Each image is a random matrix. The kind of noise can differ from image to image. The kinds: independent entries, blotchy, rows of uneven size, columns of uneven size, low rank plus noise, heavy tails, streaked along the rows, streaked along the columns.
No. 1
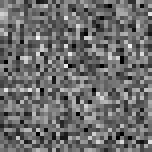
low rank plus noise
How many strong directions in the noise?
five to eight
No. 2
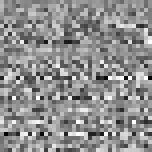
rows of uneven size
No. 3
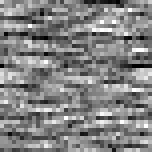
streaked along the rows
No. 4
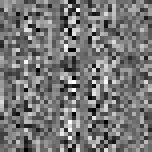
columns of uneven size
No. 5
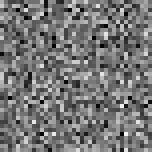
low rank plus noise
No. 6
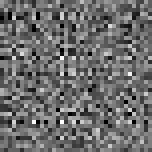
low rank plus noise
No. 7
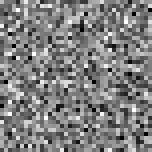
independent entries
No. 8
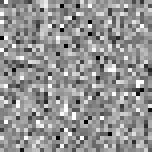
heavy tails
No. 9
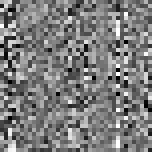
columns of uneven size
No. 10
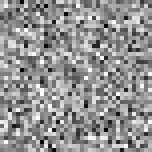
independent entries
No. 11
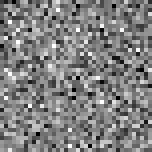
independent entries
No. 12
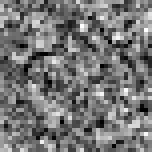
blotchy
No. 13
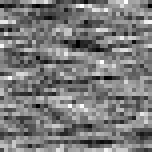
streaked along the rows
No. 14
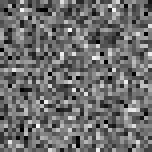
independent entries
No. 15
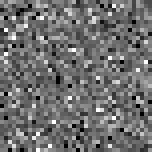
heavy tails
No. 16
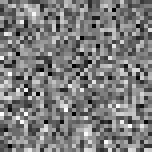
independent entries
